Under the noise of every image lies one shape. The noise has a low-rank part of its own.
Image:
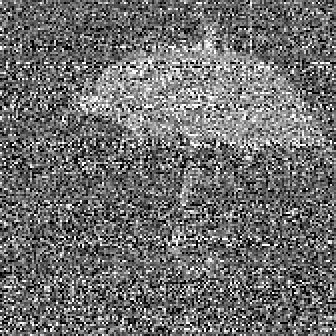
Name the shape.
umbrella
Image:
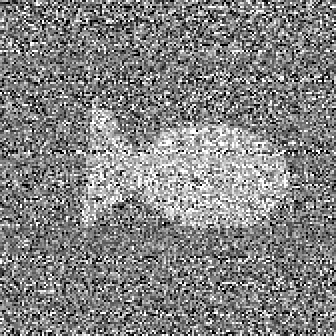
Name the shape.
fish
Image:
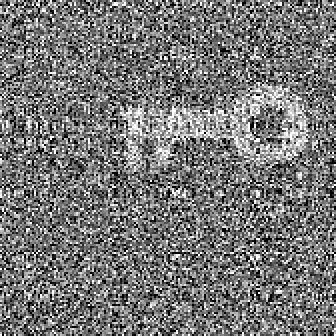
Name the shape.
key
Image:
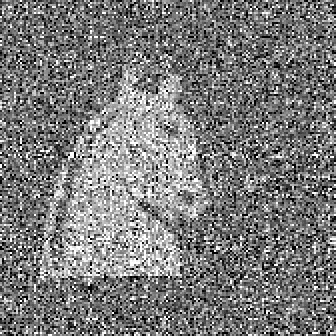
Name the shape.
chess knight
